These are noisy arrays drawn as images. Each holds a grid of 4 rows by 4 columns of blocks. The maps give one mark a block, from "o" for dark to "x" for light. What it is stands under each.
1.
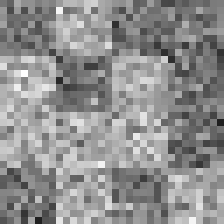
o x o o
x o x o
x x x o
o x o x
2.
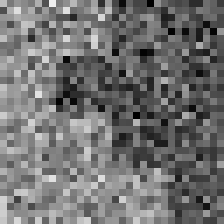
x x o o
x o o o
x x o o
x x x o
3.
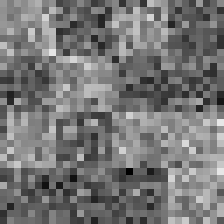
x o x o
o x o o
x o x x
o o o x
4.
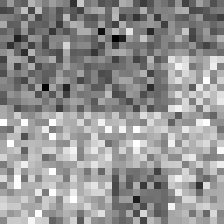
o o o o
o o o x
x x x x
x x o x
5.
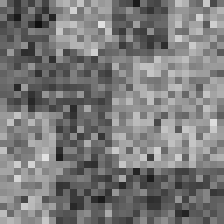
o x o x
o o x x
x o x x
x o o o
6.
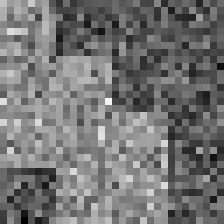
x o o o
x x o o
x x x o
o x x o
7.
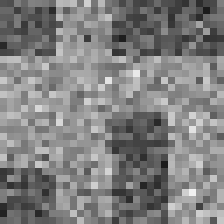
o x o o
x x x x
x x o x
o x o x
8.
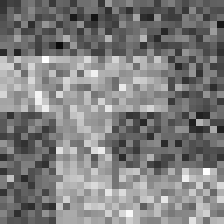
o o o o
x x x o
o x o o
o x x x
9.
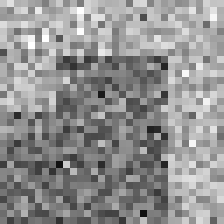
x x x x
x o o x
o o o x
o o o x
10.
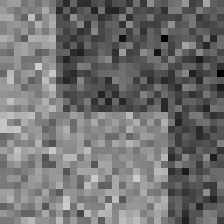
x o o o
x o o o
x x x o
x x x o
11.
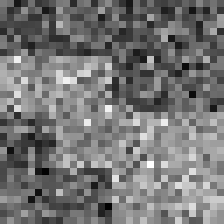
o o o o
x x o o
o x x x
o o x x
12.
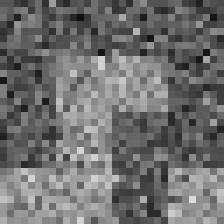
o o o o
o x x o
o x o o
x x o x
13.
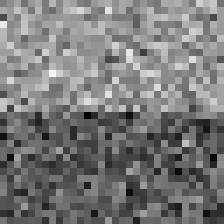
x x x x
x x x x
o o o o
o o o o
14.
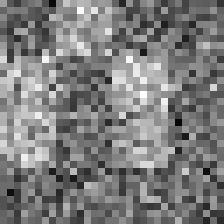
o x o o
x o x o
x o x o
o o o o
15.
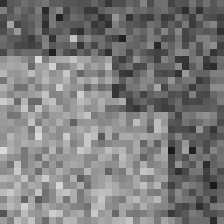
o o o o
x x o o
x x x o
x x x o
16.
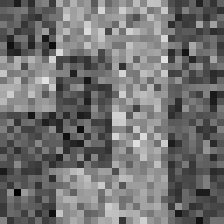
o x x o
x o x o
o o x o
o x x o
